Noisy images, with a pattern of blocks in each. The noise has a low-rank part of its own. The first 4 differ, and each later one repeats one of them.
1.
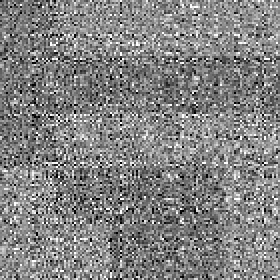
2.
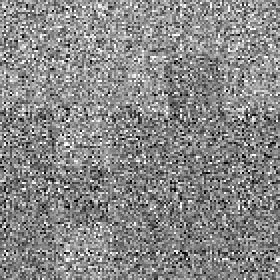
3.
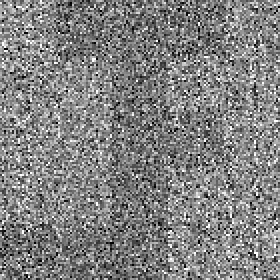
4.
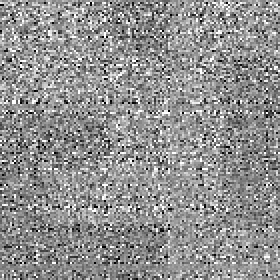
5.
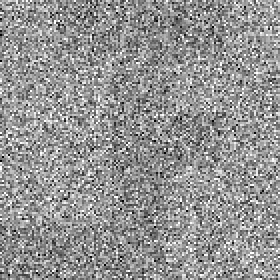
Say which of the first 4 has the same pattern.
3
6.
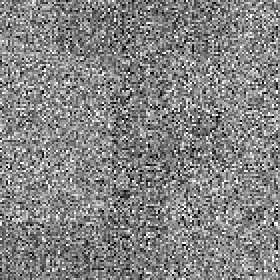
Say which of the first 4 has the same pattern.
3
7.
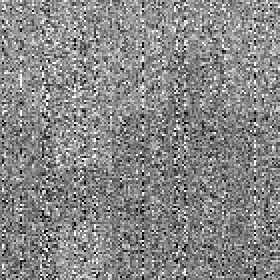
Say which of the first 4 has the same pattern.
2
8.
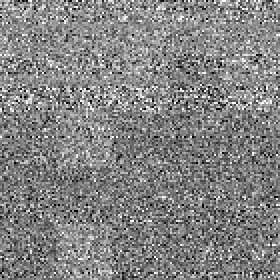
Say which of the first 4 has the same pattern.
2
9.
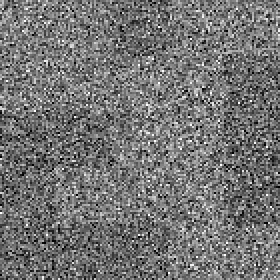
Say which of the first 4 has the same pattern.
4
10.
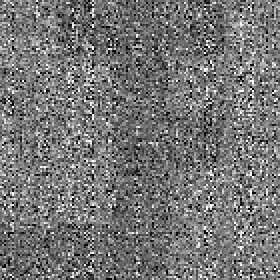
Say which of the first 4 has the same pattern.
3
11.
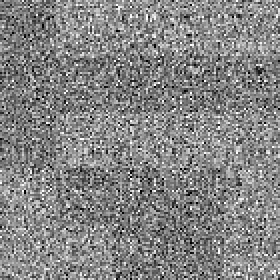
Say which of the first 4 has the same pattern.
1
